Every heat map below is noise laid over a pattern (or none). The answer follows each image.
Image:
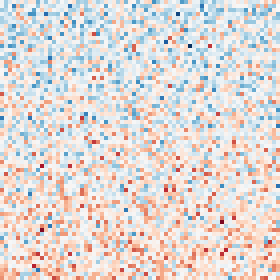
a smooth slope
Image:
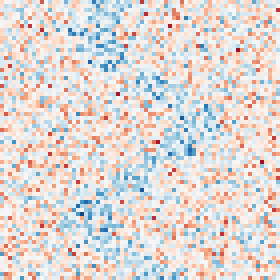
a wavy band
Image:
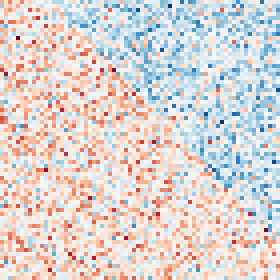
a sharp edge
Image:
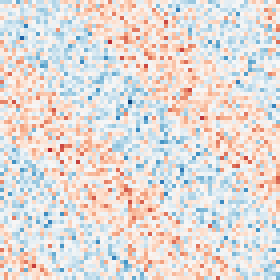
diagonal stripes
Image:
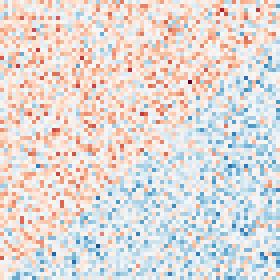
a sharp edge
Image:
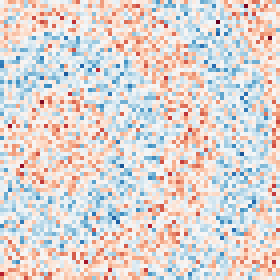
rings round one point
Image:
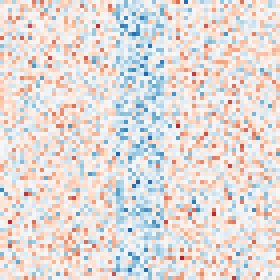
one vertical stripe
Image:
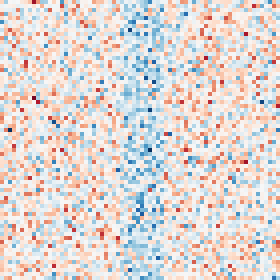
one vertical stripe
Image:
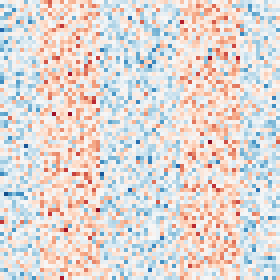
vertical stripes
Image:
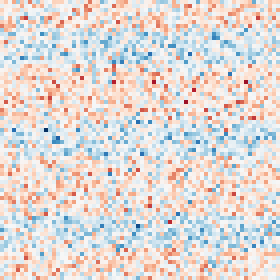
horizontal stripes
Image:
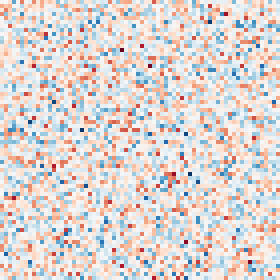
only noise
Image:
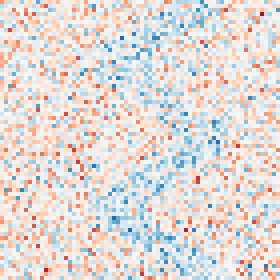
a wavy band
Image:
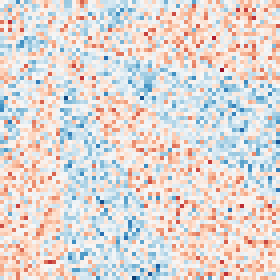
spokes from one point
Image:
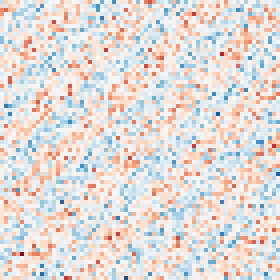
diagonal stripes
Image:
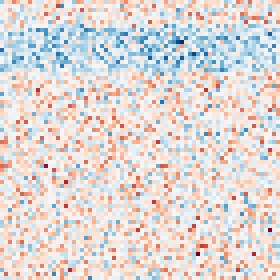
one horizontal stripe
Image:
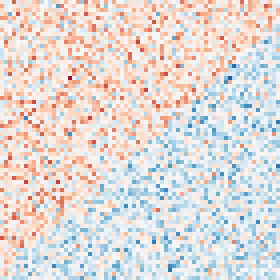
a sharp edge
